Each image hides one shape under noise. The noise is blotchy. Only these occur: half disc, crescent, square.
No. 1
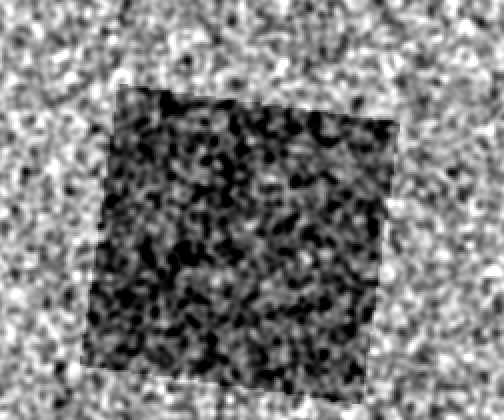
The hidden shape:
square
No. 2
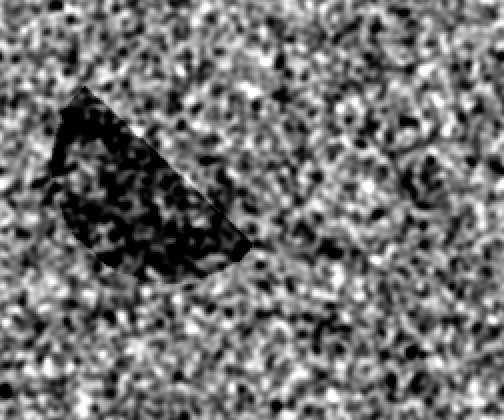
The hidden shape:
half disc
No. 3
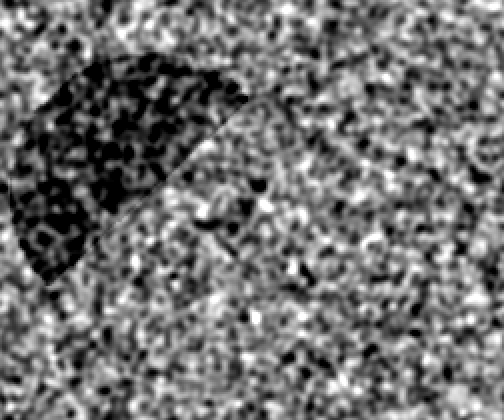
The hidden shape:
half disc
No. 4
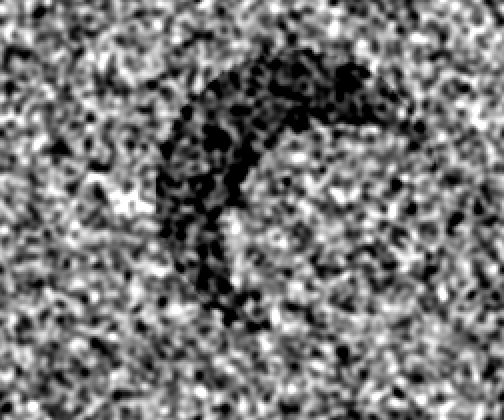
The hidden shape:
crescent
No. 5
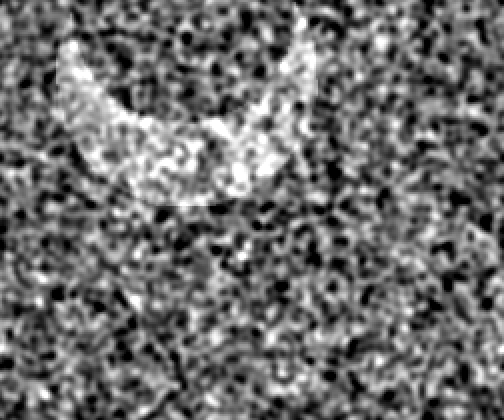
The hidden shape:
crescent
